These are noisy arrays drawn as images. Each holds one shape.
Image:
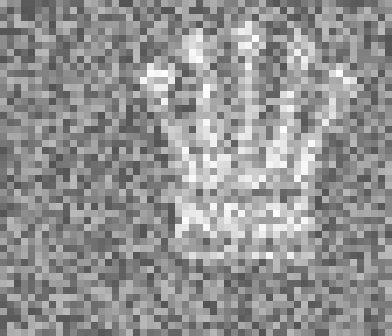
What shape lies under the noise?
chess queen
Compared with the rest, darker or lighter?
lighter
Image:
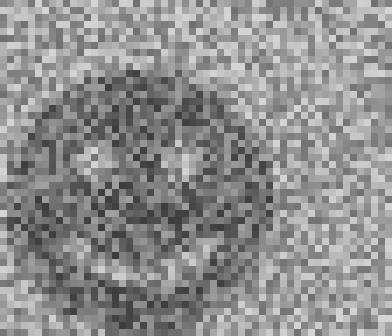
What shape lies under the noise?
smiling face
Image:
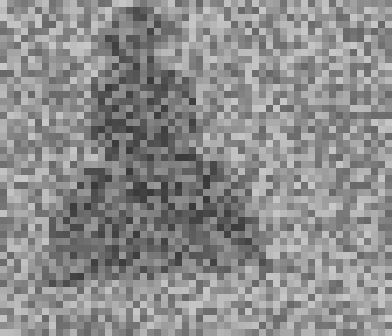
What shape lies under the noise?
chess pawn
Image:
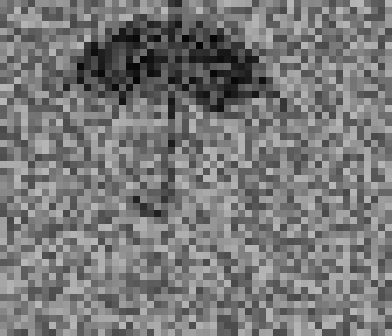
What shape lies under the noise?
umbrella
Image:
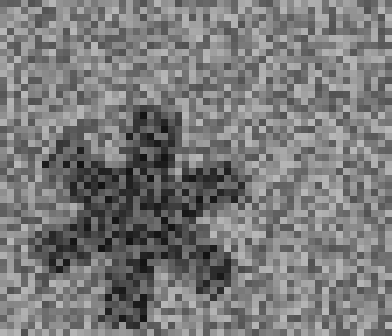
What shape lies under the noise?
asterisk
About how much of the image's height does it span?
two thirds
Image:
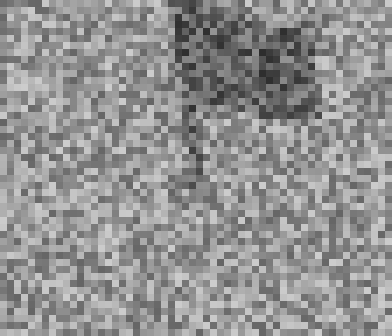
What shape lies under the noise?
flag
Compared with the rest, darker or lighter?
darker
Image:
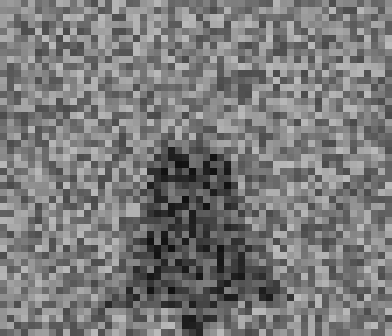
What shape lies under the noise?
bell
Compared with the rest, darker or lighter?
darker
